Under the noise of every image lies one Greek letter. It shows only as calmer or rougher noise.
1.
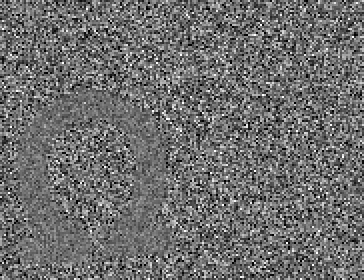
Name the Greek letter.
omega
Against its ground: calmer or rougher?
calmer
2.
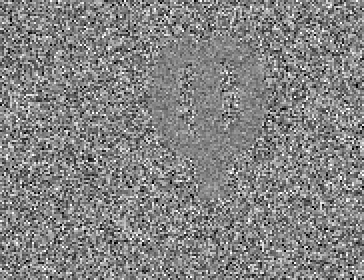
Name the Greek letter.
phi
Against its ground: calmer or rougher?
calmer
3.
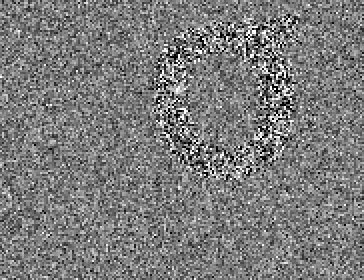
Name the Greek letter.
sigma
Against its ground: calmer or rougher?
rougher
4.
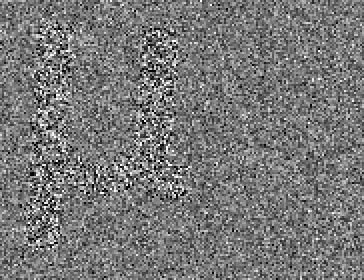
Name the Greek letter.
mu
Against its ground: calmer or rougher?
rougher
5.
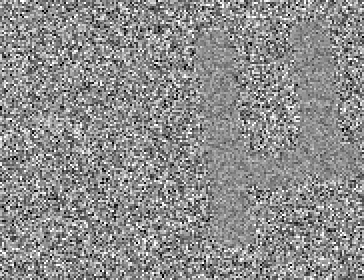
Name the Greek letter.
mu
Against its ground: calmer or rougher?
calmer
